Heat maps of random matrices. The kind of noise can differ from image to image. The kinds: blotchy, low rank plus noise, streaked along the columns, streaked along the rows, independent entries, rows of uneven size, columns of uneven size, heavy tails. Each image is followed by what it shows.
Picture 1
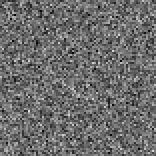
independent entries
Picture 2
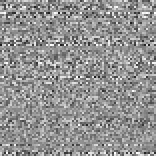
rows of uneven size
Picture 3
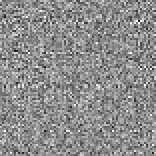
low rank plus noise
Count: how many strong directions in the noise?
three or four
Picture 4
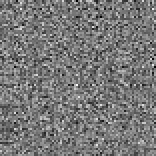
low rank plus noise
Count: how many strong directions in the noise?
five to eight
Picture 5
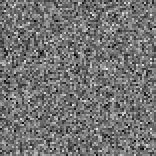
independent entries
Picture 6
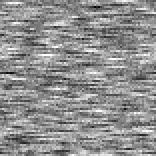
streaked along the rows
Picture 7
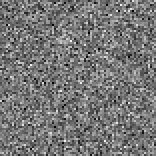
independent entries
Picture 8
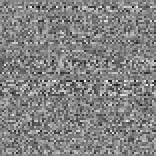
rows of uneven size
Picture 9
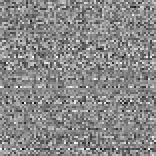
rows of uneven size
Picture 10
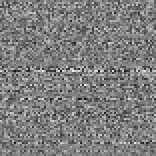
rows of uneven size
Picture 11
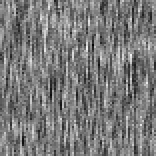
streaked along the columns
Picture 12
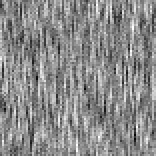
streaked along the columns
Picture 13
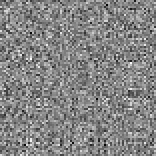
low rank plus noise
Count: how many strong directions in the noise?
two
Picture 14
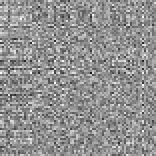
low rank plus noise
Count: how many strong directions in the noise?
one
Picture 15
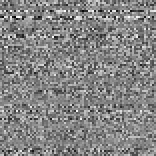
rows of uneven size
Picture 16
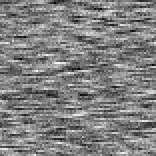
streaked along the rows
